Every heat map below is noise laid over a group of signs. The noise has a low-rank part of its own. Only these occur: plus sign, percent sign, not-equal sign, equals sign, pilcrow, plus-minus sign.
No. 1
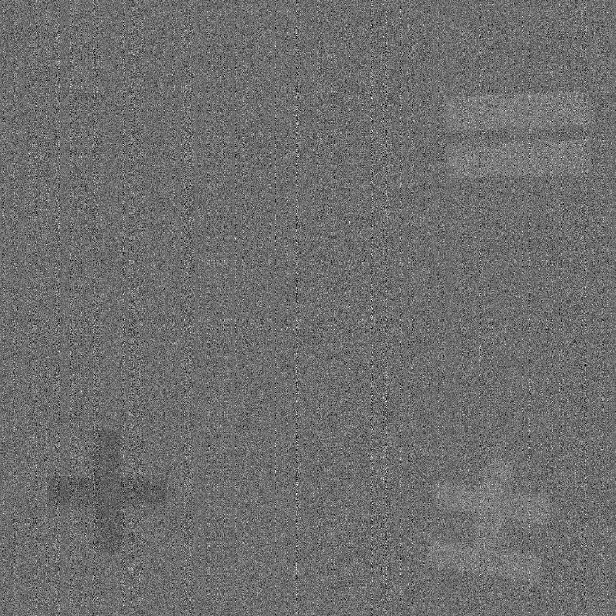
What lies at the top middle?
nothing
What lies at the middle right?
nothing
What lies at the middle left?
nothing
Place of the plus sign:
bottom left
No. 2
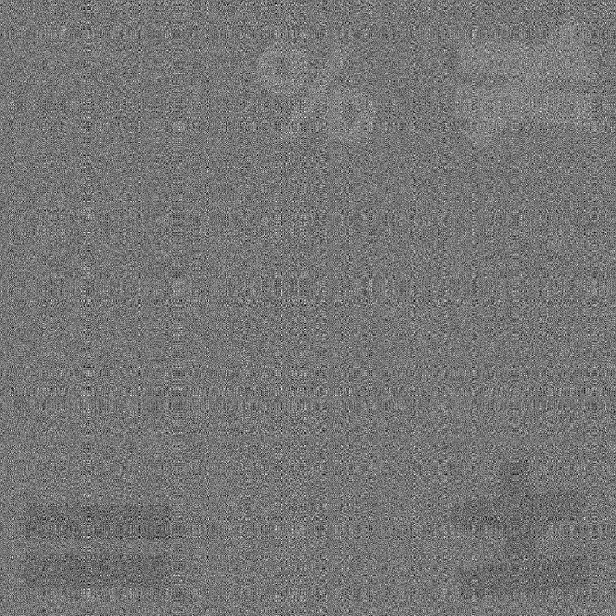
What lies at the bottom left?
equals sign
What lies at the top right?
not-equal sign
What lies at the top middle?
percent sign
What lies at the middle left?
nothing
